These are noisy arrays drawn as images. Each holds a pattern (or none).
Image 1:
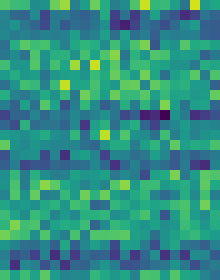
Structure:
bands of rows
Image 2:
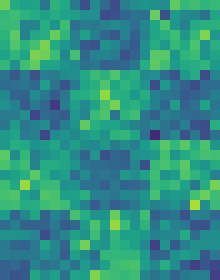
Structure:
a checkerboard
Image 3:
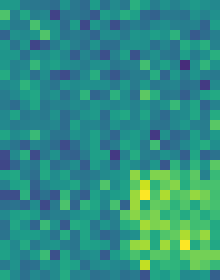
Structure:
one block
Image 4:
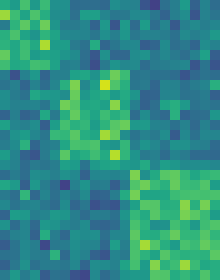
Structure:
blocks along the diagonal
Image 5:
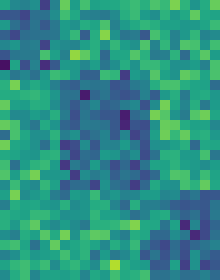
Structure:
blocks along the diagonal
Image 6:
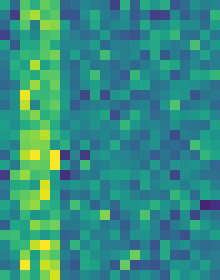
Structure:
one band of columns
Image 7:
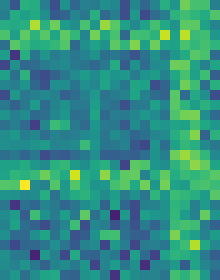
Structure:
bands of rows crossing bands of columns
